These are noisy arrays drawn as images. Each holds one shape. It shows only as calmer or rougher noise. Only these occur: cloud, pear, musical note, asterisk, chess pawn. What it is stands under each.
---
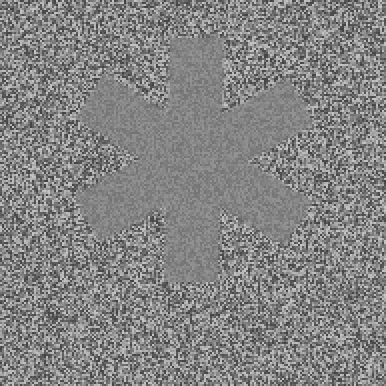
calm asterisk
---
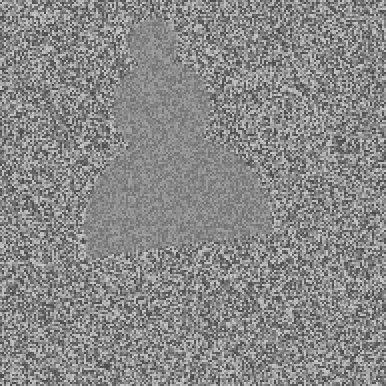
calm chess pawn
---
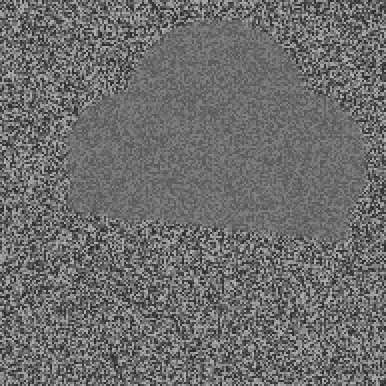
calm cloud
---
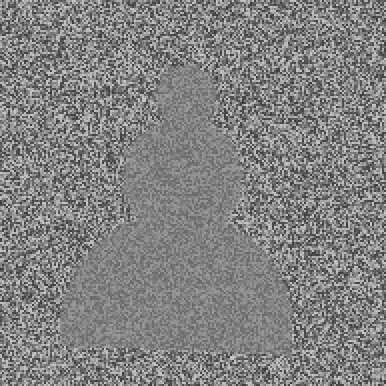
calm chess pawn
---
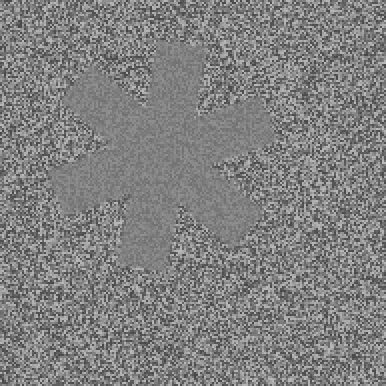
calm asterisk
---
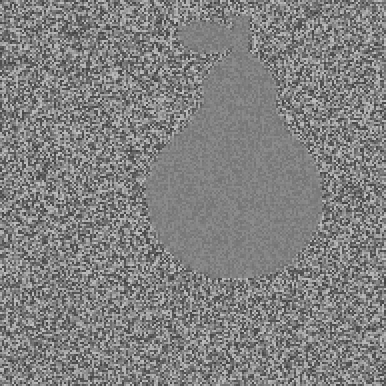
calm pear
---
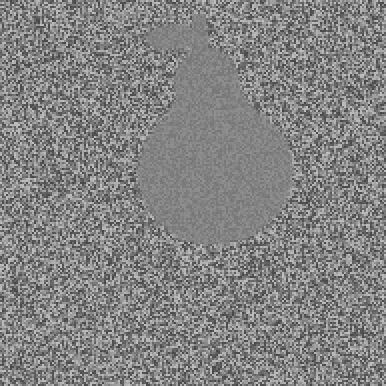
calm pear
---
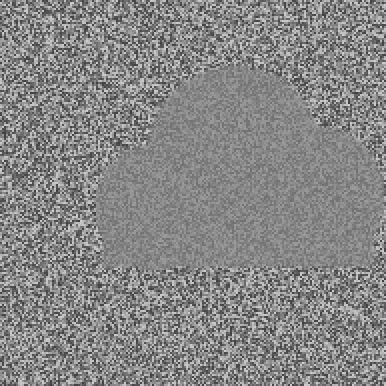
calm cloud
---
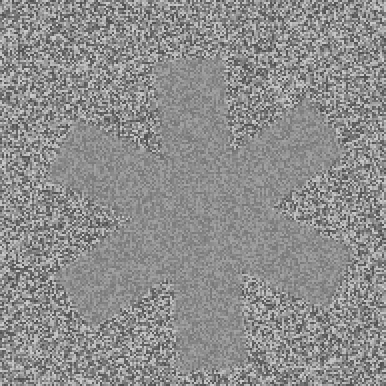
calm asterisk
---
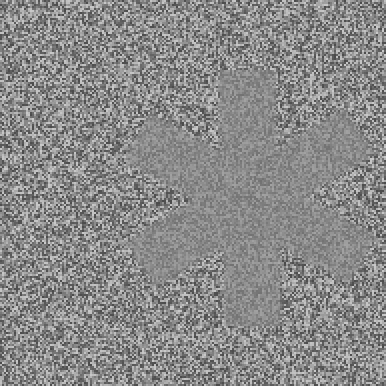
calm asterisk
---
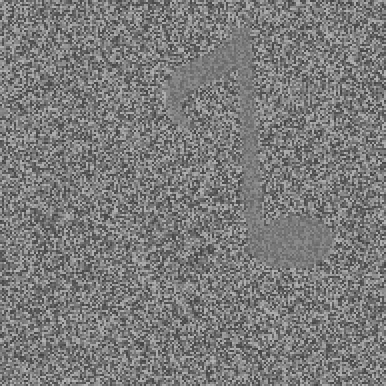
calm musical note
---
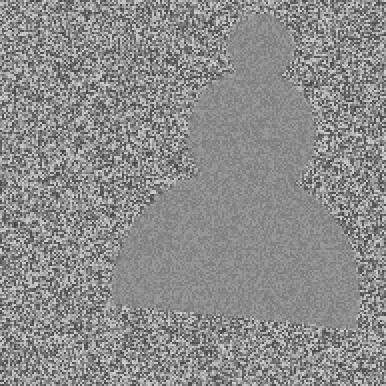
calm chess pawn
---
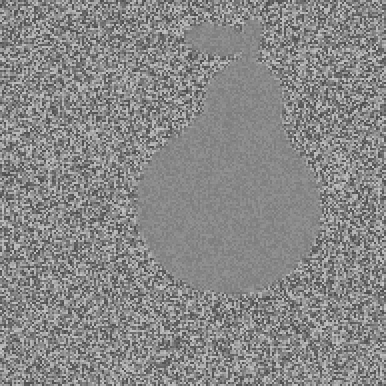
calm pear
